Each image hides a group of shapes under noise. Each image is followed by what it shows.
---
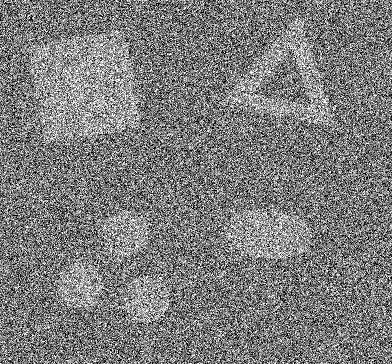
top left: square; top right: triangle frame; bottom left: three dots; bottom right: ellipse
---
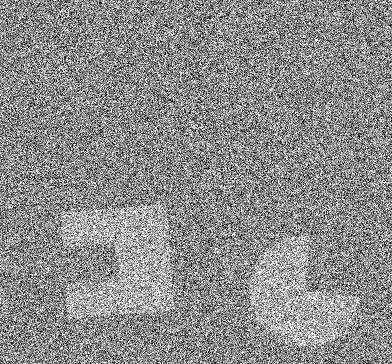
bottom left: square with a notch; bottom right: disc with a wedge cut out
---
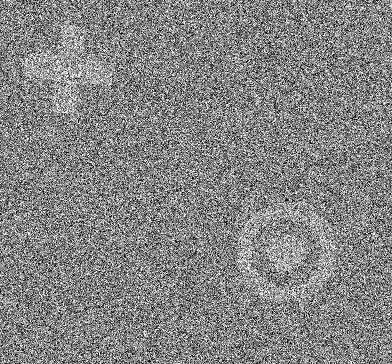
top left: cross; bottom right: bullseye
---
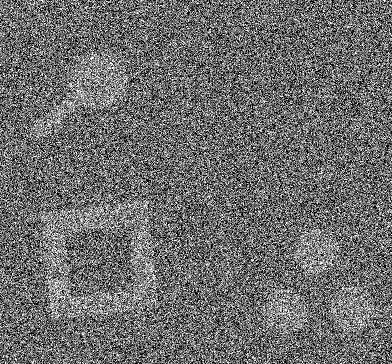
top left: lollipop; bottom left: square frame; bottom right: three dots
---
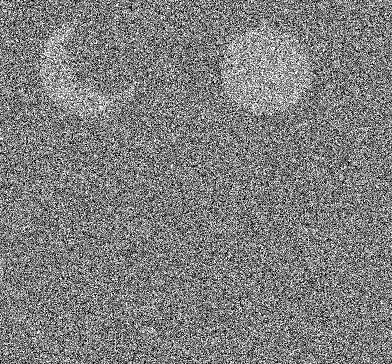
top left: crescent; top right: disc
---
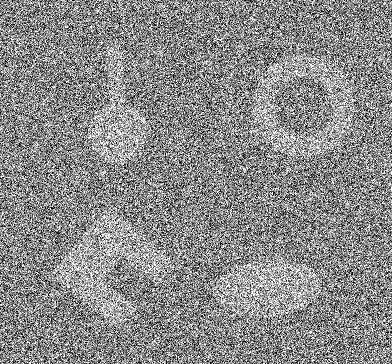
top left: lollipop; top right: ring; bottom left: square with a notch; bottom right: ellipse
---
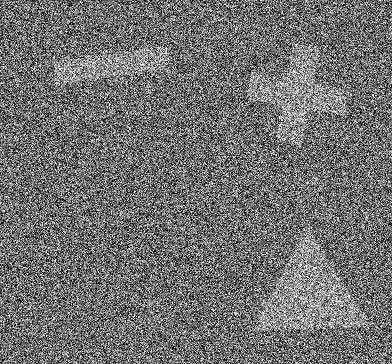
top left: bar; top right: cross; bottom right: triangle
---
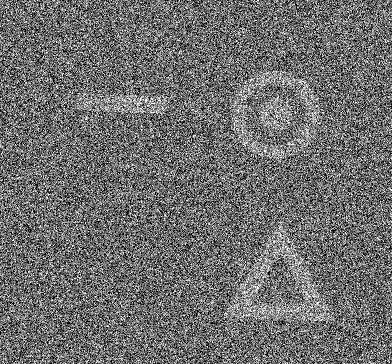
top left: bar; top right: bullseye; bottom right: triangle frame
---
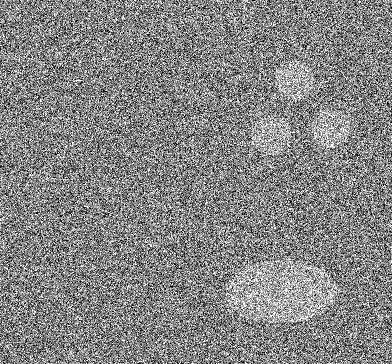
top right: three dots; bottom right: ellipse
